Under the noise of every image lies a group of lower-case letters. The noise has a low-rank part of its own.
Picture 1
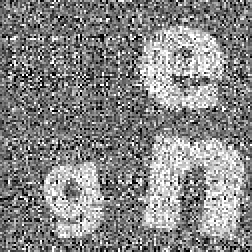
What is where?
top right: light e; bottom left: light g; bottom right: light n
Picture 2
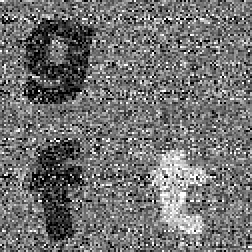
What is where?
top left: dark g; bottom left: dark f; bottom right: light t
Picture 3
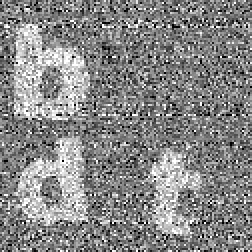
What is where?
top left: light b; bottom left: light d; bottom right: light t
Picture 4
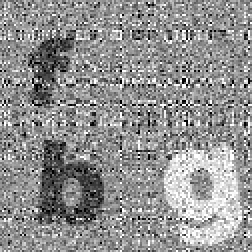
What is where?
top left: dark f; bottom left: dark b; bottom right: light g
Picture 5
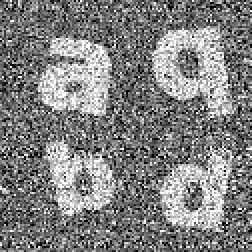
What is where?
top left: light a; top right: light q; bottom left: light b; bottom right: light d
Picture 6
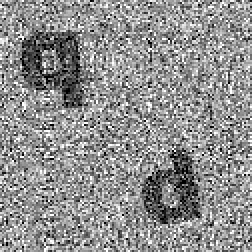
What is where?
top left: dark q; bottom right: dark d
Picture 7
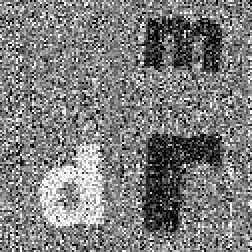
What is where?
top right: dark m; bottom left: light d; bottom right: dark r
